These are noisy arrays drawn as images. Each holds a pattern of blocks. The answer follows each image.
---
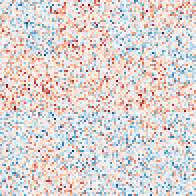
no symmetry
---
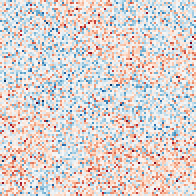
no symmetry
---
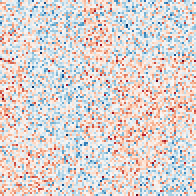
no symmetry
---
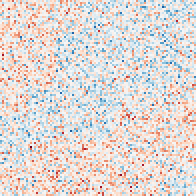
no symmetry
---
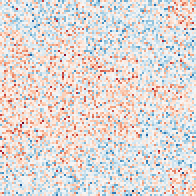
top and bottom mirror each other
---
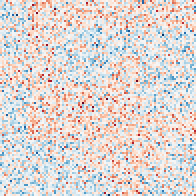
no symmetry
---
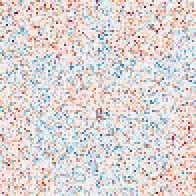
left and right mirror each other
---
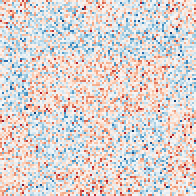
left and right mirror each other
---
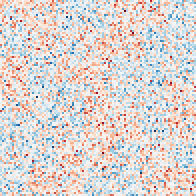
the same after a half turn
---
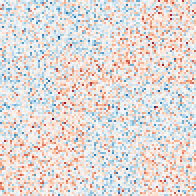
mirrored about the diagonal from the top left
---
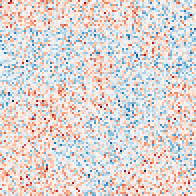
no symmetry
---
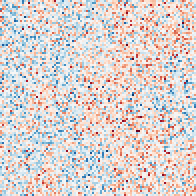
top and bottom mirror each other
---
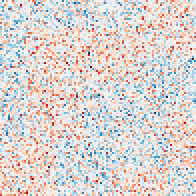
mirrored about the diagonal from the top left
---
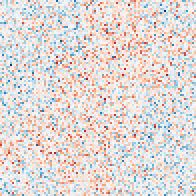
the same after a half turn
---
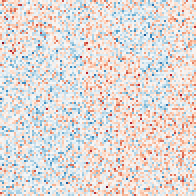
no symmetry
